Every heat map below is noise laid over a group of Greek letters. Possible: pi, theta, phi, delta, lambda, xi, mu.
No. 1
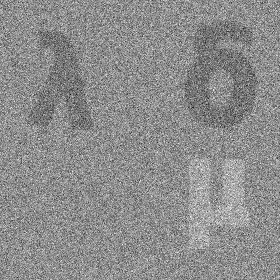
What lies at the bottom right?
mu
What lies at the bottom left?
nothing
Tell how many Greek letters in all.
3
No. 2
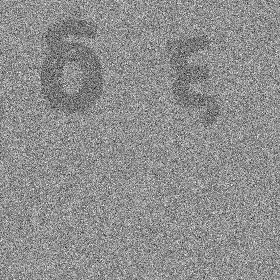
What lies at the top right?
xi
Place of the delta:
top left
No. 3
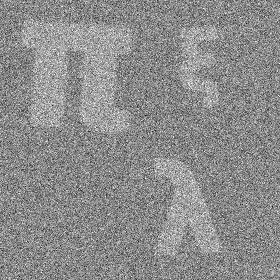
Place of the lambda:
bottom right
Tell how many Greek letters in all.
3
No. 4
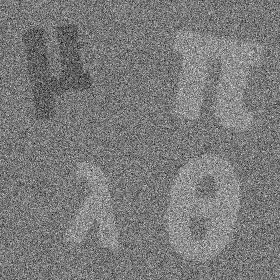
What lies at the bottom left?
lambda
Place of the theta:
bottom right
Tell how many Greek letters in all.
4
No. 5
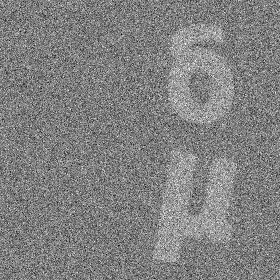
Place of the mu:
bottom right
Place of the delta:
top right
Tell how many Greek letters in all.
2
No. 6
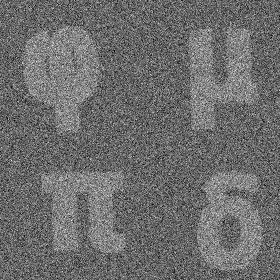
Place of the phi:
top left
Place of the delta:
bottom right
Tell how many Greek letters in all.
4
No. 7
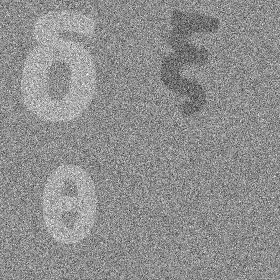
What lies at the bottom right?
nothing
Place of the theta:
bottom left
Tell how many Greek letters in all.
3
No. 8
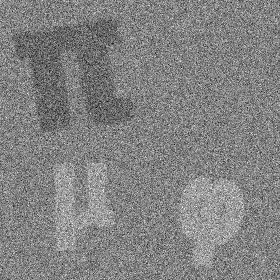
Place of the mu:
bottom left
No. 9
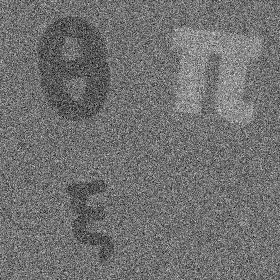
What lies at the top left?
theta
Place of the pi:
top right
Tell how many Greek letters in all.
3
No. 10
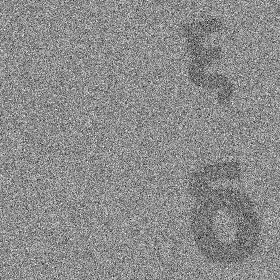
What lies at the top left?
nothing
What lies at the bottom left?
nothing
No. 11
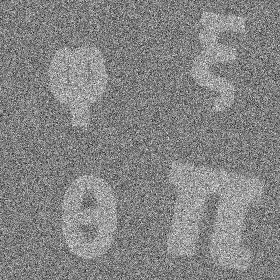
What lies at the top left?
phi
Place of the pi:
bottom right
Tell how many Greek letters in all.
4
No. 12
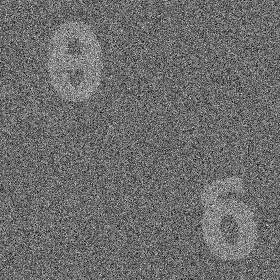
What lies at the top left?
theta
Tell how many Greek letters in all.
2
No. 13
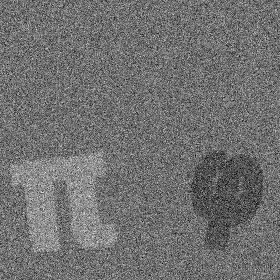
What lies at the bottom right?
phi
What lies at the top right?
nothing
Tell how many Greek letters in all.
2
